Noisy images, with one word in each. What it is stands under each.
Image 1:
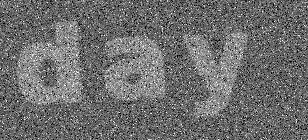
day
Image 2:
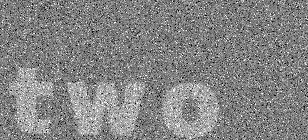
two
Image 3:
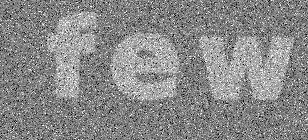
few
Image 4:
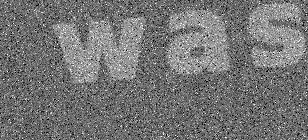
was
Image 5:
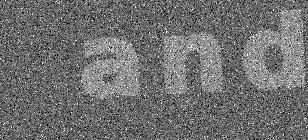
and
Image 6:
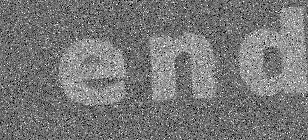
end
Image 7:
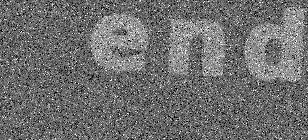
end
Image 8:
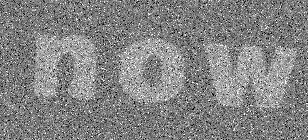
now
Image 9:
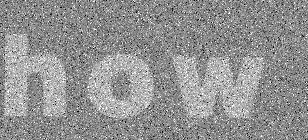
how
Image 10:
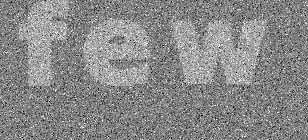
few
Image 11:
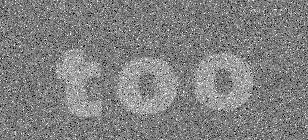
too
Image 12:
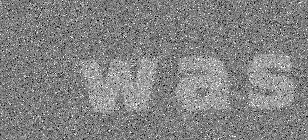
was
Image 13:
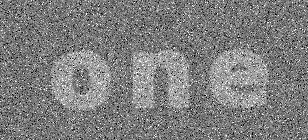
one
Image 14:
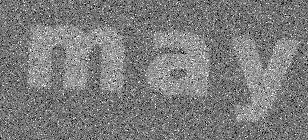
may
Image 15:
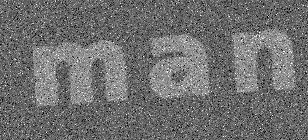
man
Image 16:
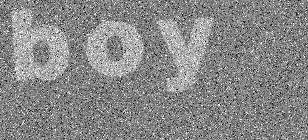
boy
